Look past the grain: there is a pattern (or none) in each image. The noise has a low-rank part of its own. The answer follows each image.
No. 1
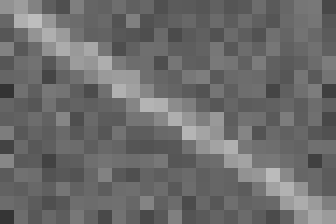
a diagonal band
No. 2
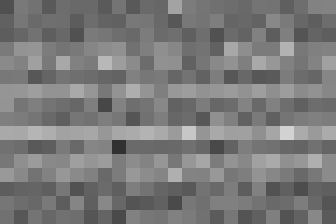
bands of rows
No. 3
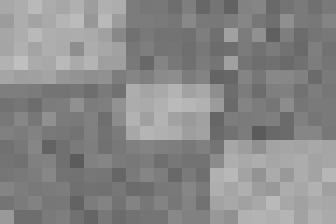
blocks along the diagonal
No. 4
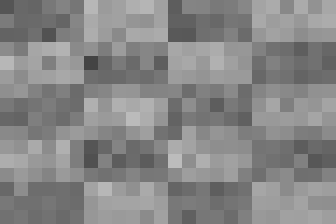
a checkerboard
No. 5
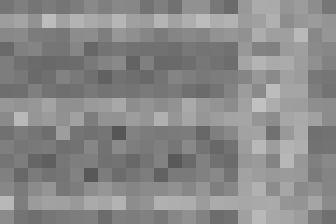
bands of rows crossing bands of columns
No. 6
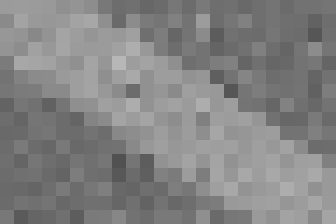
a diagonal band
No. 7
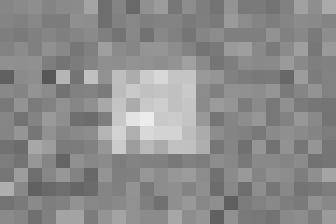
one block
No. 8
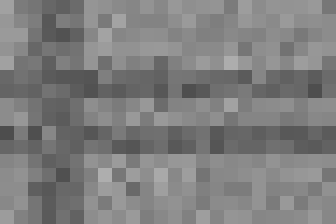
bands of rows crossing bands of columns
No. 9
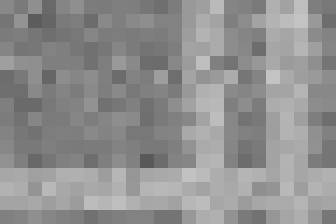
bands of rows crossing bands of columns
